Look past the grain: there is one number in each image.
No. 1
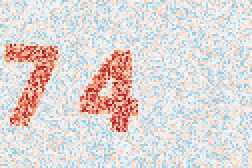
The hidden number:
74
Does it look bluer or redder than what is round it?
redder
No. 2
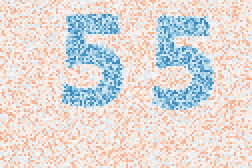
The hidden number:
55
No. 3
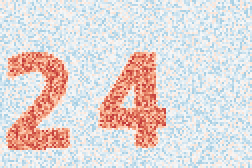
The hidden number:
24
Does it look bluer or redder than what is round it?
redder
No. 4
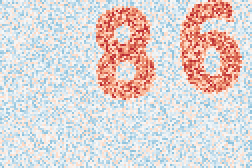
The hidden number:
86
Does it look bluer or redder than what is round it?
redder
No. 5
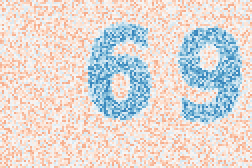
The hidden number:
69
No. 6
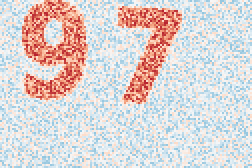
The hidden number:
97
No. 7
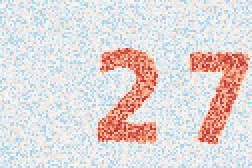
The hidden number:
27
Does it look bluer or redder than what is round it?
redder
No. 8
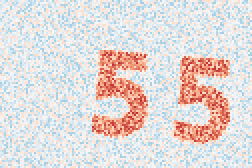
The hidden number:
55
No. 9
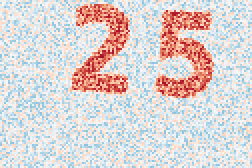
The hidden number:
25
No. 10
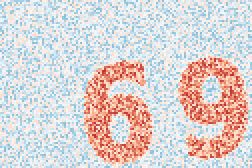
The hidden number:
69
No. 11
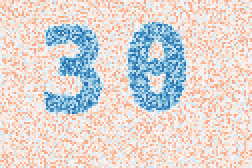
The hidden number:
30
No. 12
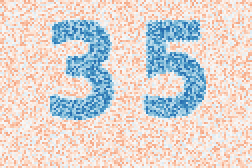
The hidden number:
35
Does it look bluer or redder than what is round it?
bluer
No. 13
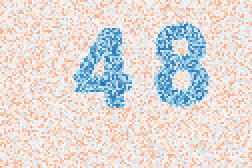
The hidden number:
48
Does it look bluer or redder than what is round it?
bluer
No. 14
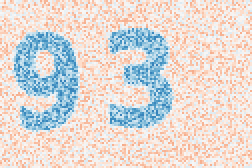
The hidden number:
93
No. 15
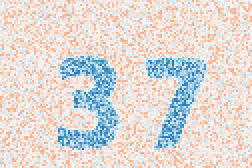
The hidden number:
37
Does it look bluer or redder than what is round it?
bluer
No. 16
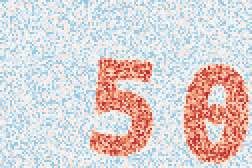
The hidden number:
50
